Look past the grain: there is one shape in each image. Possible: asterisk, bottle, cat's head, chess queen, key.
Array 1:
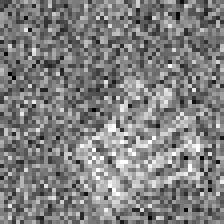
chess queen
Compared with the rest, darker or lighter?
lighter
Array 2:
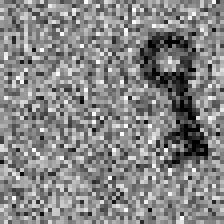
key
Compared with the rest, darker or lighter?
darker
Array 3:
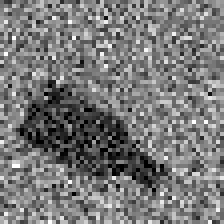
bottle
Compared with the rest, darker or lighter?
darker
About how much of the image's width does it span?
two thirds
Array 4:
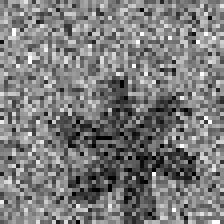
asterisk
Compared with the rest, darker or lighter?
darker
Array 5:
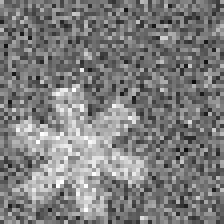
asterisk
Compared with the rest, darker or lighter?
lighter
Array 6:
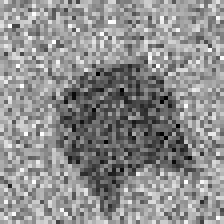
cat's head
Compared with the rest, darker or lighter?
darker
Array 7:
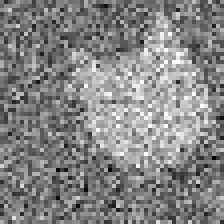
cat's head
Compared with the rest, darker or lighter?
lighter
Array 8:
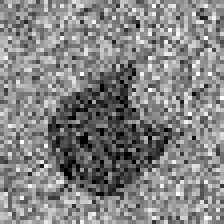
cat's head
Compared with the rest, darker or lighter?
darker
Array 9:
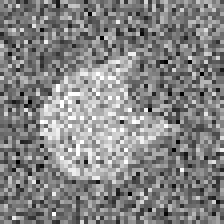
cat's head
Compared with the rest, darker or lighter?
lighter
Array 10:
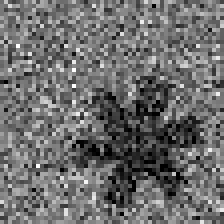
asterisk
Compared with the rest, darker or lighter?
darker
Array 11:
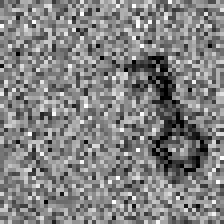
key
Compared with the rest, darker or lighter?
darker
